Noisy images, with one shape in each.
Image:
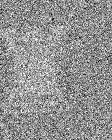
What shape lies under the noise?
chess rook
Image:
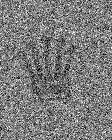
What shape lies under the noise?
chess queen
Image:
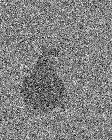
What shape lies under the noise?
pear
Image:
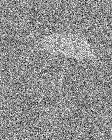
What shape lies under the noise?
umbrella
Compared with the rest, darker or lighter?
lighter
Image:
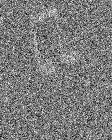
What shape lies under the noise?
pair of musical notes
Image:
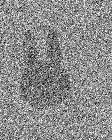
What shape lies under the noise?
rabbit's head
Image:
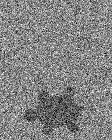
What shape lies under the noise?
turtle
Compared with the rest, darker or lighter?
darker
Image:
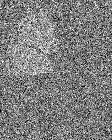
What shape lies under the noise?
chess knight
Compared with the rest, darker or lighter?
lighter
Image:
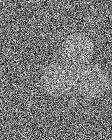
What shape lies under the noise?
club
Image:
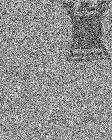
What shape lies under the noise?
chess rook
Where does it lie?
top right
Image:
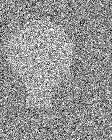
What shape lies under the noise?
light bulb
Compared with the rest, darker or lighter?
lighter
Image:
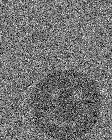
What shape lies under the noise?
smiling face
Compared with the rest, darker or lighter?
darker
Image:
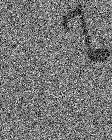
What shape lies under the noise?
musical note
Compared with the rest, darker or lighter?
darker
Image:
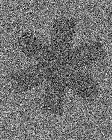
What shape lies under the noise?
asterisk
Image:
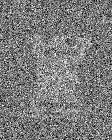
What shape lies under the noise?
chess rook
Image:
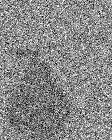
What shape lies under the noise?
pear
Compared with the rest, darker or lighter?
darker
